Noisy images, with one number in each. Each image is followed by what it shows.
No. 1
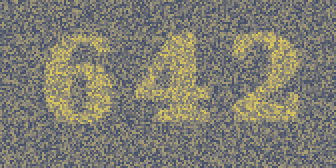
642
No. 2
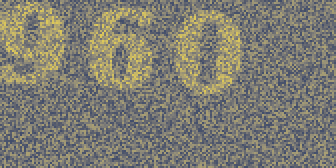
960
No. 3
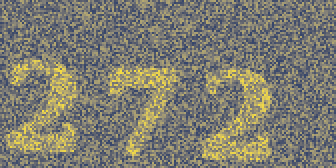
272
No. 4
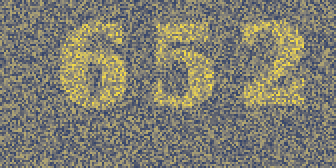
652
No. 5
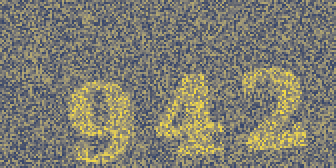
942
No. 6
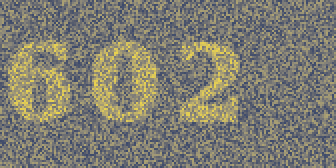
602
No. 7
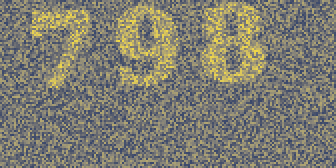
798
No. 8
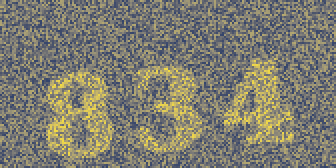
834
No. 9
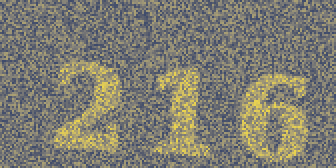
216
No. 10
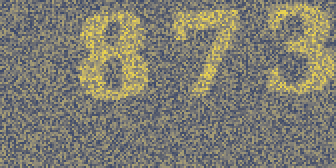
873
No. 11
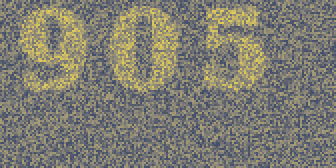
905
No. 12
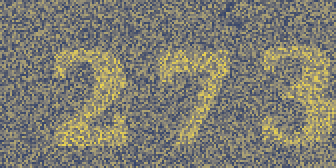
273
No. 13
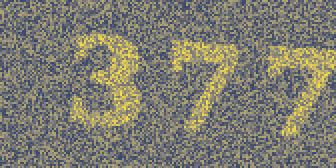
377
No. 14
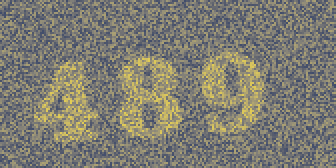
489
